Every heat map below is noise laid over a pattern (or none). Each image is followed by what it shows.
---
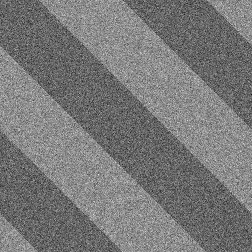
diagonal stripes
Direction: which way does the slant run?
top left to bottom right
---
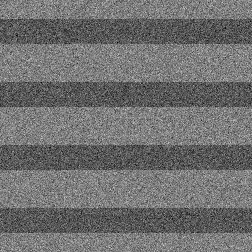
horizontal stripes
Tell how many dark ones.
4
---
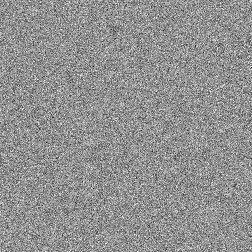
only noise
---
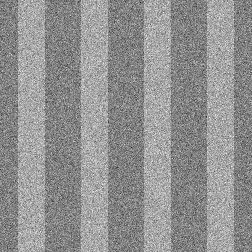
vertical stripes
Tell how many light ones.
4
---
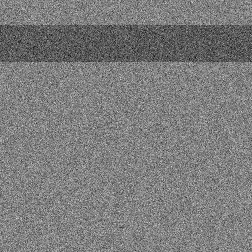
one horizontal stripe
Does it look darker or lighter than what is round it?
darker
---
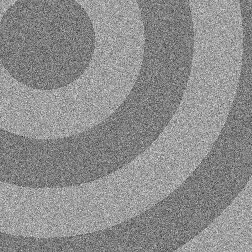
rings round one point
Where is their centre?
top left
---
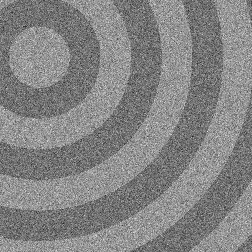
rings round one point
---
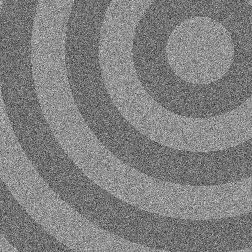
rings round one point
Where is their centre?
top right
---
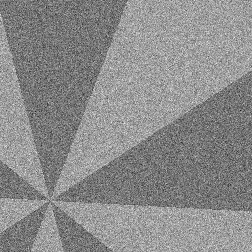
spokes from one point
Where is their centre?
bottom left
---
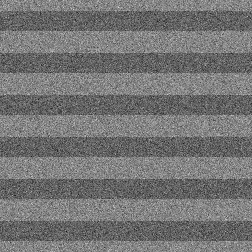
horizontal stripes
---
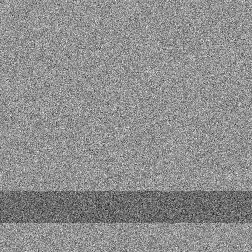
one horizontal stripe
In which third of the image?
bottom
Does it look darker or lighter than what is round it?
darker
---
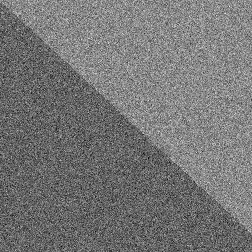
a sharp edge
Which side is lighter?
top right
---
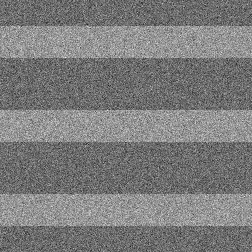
horizontal stripes
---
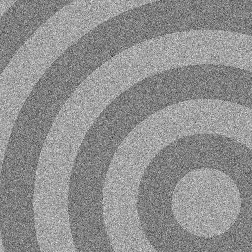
rings round one point
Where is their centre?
bottom right
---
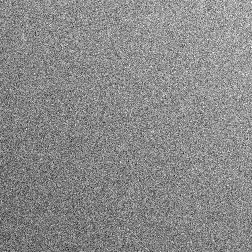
a smooth slope
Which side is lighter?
top right
